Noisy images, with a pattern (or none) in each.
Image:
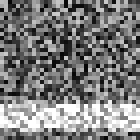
one band of rows
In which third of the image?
bottom
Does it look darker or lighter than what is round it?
lighter
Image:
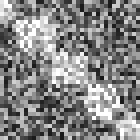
blocks along the diagonal
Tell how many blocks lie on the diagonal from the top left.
5
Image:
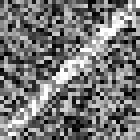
a diagonal band
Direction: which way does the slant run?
bottom left to top right
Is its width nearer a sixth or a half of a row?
a sixth
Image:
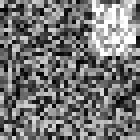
one block
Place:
top right
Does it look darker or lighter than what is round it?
lighter
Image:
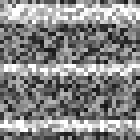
bands of rows
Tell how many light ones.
3
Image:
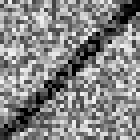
a diagonal band
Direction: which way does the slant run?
bottom left to top right
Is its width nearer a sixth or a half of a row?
a sixth
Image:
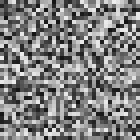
only noise
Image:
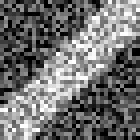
a diagonal band
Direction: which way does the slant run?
bottom left to top right
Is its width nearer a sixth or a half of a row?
a half
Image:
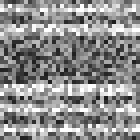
bands of rows
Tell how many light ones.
5
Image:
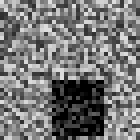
one block
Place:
bottom middle
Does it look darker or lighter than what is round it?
darker
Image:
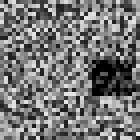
one block
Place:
middle right
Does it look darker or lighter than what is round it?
darker
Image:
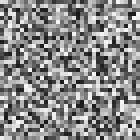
only noise
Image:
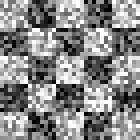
a checkerboard
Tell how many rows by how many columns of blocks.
5 by 5
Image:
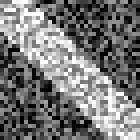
a diagonal band
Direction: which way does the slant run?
top left to bottom right
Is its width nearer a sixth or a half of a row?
a half
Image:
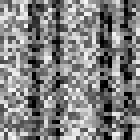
bands of columns
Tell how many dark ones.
4
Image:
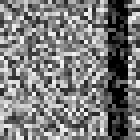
one band of columns
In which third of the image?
right
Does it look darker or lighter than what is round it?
darker
